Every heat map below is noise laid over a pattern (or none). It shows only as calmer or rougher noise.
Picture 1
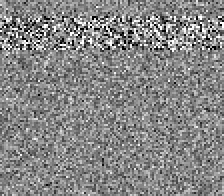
one band of rows
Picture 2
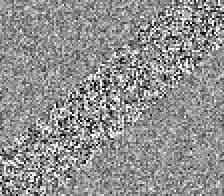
a diagonal band
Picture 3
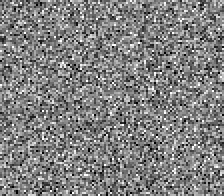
only noise
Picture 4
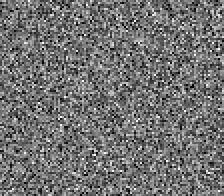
only noise
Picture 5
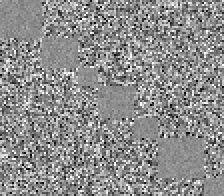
blocks along the diagonal
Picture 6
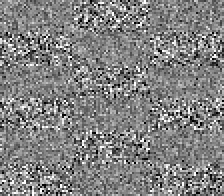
a checkerboard
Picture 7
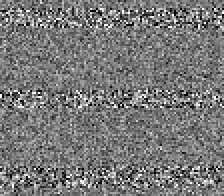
bands of rows
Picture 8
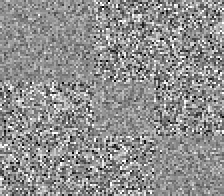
blocks along the diagonal
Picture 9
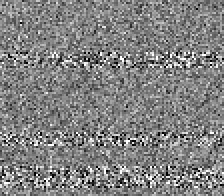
bands of rows
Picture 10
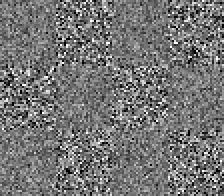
a checkerboard
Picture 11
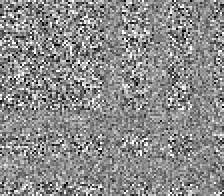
bands of rows crossing bands of columns
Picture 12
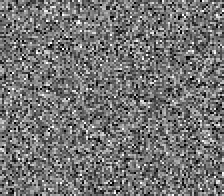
only noise
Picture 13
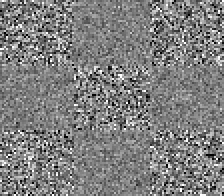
a checkerboard
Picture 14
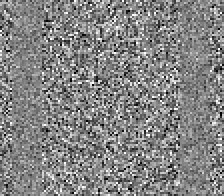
bands of columns
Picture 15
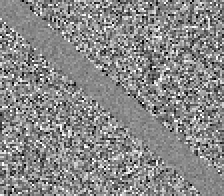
a diagonal band
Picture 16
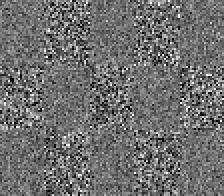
a checkerboard
